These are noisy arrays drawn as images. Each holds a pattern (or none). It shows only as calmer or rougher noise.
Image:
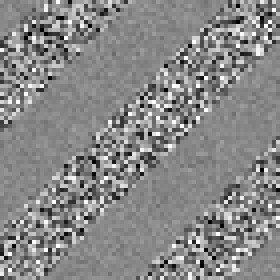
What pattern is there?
diagonal stripes
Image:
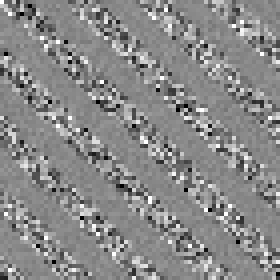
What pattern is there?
diagonal stripes
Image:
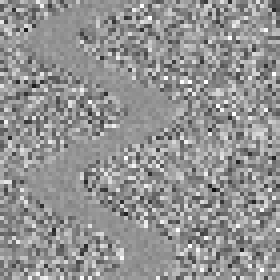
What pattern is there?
a wavy band
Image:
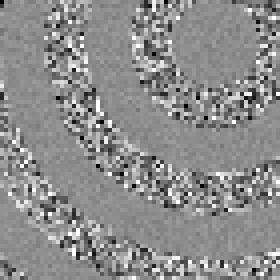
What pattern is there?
rings round one point
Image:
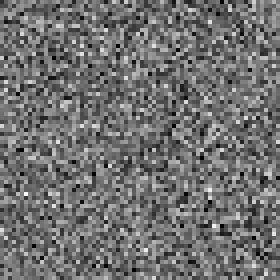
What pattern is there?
only noise
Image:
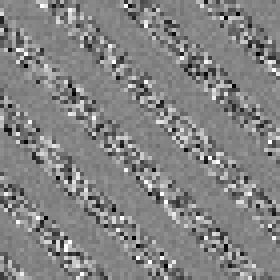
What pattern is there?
diagonal stripes
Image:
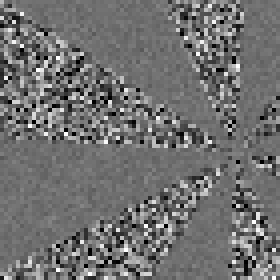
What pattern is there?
spokes from one point
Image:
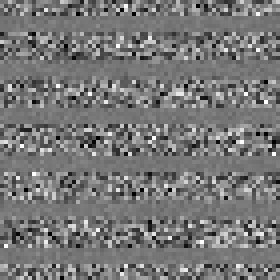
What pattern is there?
horizontal stripes
